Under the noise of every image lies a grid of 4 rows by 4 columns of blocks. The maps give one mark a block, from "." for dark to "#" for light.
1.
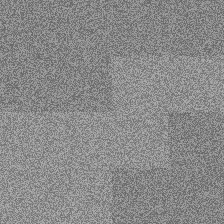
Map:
....
..##
###.
##..
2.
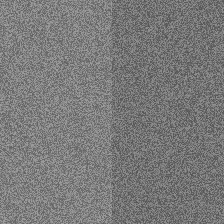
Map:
##..
##..
##..
##..
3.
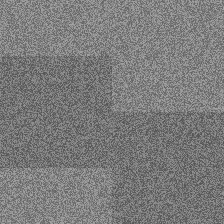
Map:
####
..##
....
##..
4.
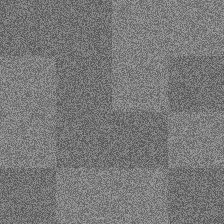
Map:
..##
#.#.
#..#
.##.
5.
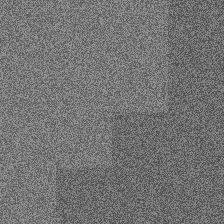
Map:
###.
###.
##..
#...
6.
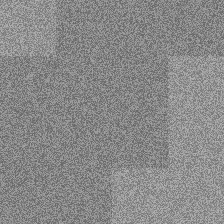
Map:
#...
...#
...#
..##
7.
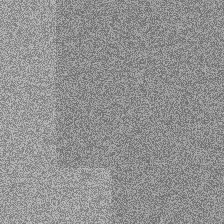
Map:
#...
#...
#...
##..
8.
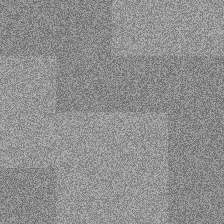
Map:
..##
#...
###.
.##.
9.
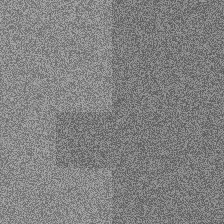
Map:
##..
##..
#...
##..
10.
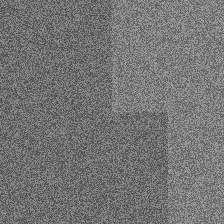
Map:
..##
..##
...#
...#
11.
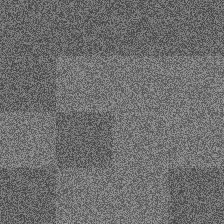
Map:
....
.###
#.##
.##.
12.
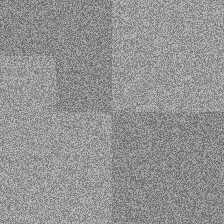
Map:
..##
#.##
##..
##..
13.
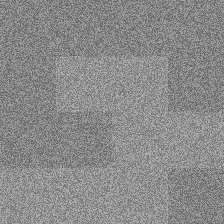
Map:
....
.##.
..##
###.
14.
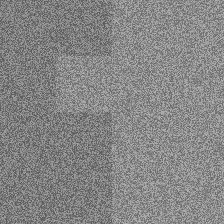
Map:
..##
.###
..##
..##
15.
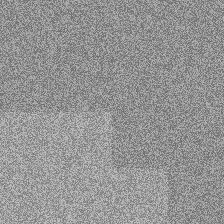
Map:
....
....
##..
###.
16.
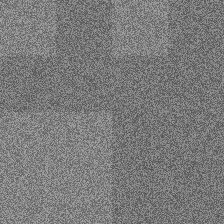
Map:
#.#.
....
##..
##..
